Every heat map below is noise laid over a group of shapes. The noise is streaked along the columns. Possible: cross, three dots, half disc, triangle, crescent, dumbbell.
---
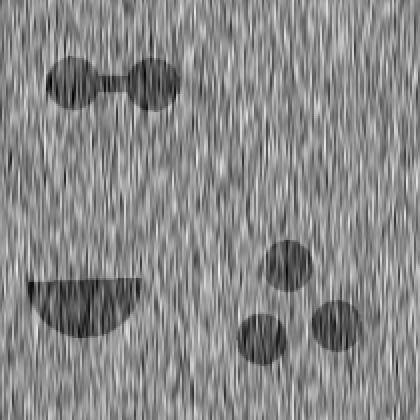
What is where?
top left: dumbbell; bottom left: half disc; bottom right: three dots
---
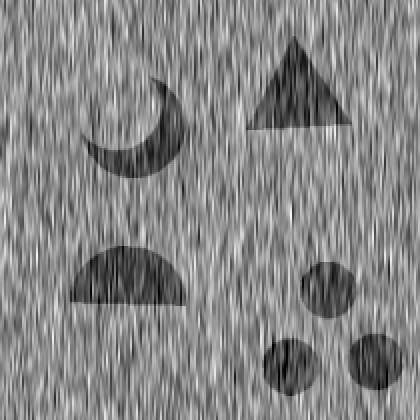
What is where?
top left: crescent; top right: triangle; bottom left: half disc; bottom right: three dots
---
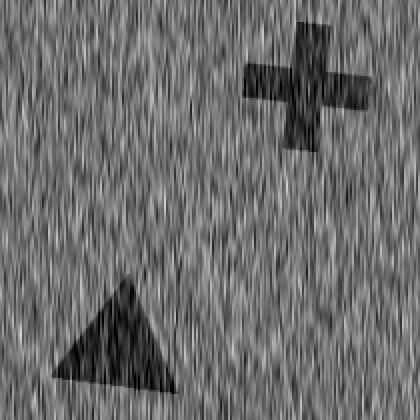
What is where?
top right: cross; bottom left: triangle
